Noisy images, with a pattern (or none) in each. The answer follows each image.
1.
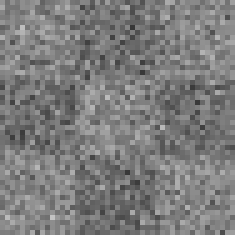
a checkerboard
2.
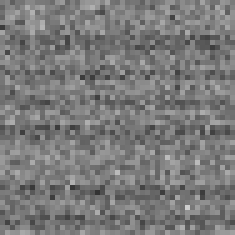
bands of rows
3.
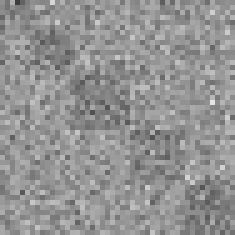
blocks along the diagonal
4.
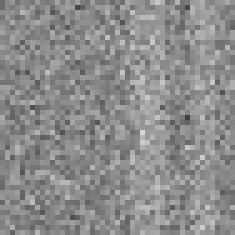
bands of columns
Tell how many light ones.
2
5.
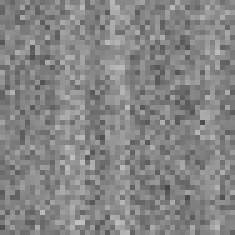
bands of columns
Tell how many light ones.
3
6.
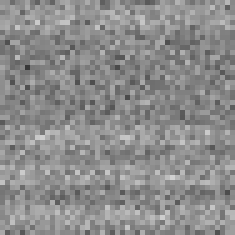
bands of rows
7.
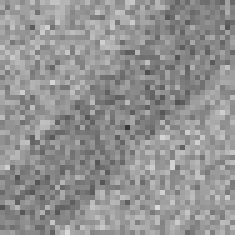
a diagonal band
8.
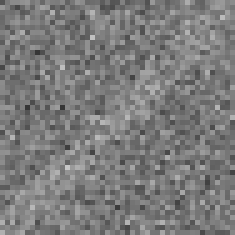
a diagonal band
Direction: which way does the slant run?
bottom left to top right
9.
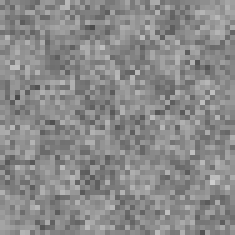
a checkerboard
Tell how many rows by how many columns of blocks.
6 by 6
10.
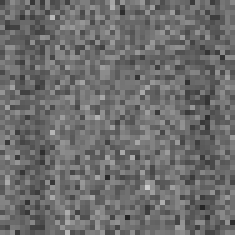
bands of columns
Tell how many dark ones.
2
